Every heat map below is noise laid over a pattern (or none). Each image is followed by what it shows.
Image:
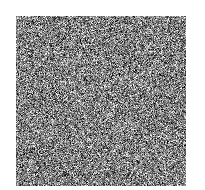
only noise
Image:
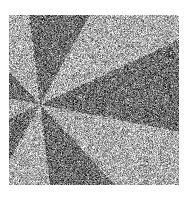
spokes from one point
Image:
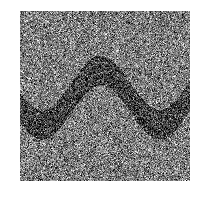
a wavy band
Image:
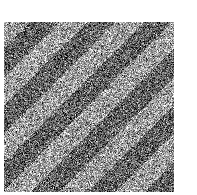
diagonal stripes
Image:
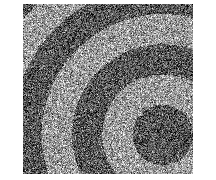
rings round one point
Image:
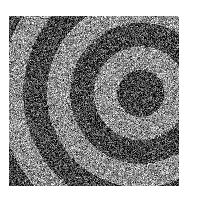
rings round one point
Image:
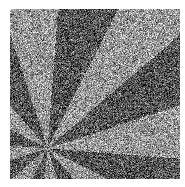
spokes from one point
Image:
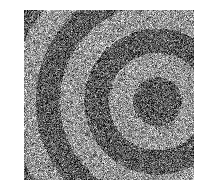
rings round one point
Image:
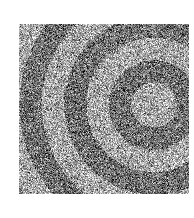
rings round one point
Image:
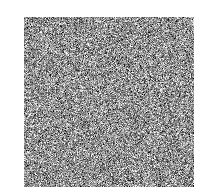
only noise
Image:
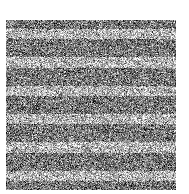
horizontal stripes
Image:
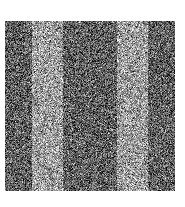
vertical stripes
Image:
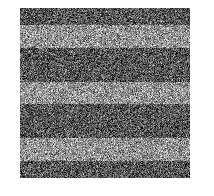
horizontal stripes
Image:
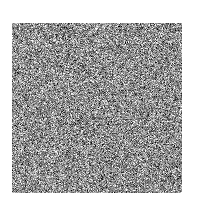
only noise
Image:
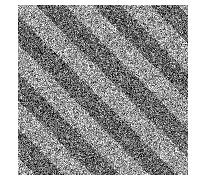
diagonal stripes
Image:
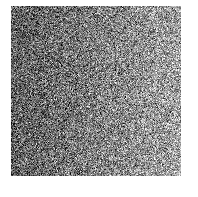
a smooth slope
